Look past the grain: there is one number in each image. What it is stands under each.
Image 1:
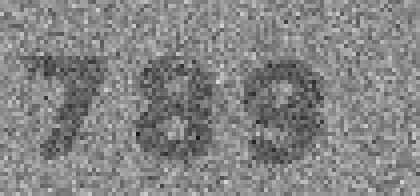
789
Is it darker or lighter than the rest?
darker
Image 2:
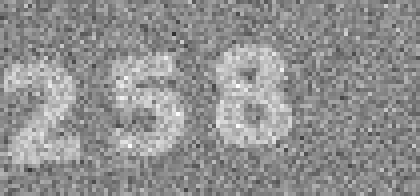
258
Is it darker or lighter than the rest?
lighter
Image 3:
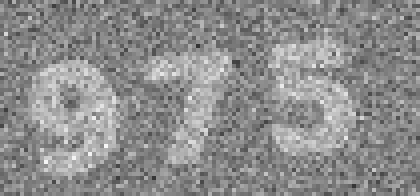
975
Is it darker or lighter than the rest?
lighter
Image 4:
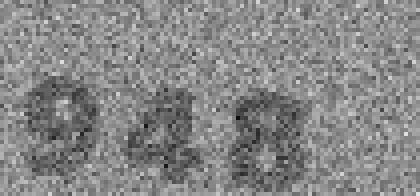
948
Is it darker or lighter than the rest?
darker
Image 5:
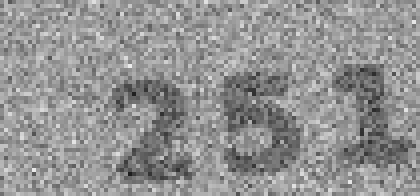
251
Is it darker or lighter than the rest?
darker
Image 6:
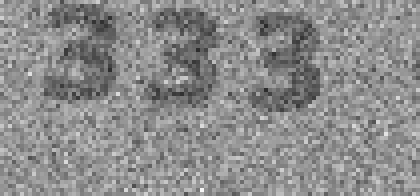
333
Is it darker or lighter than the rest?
darker
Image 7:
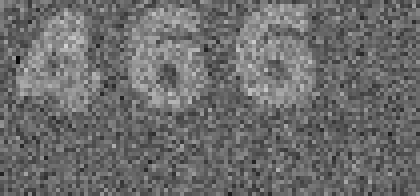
466
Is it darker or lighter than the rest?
lighter
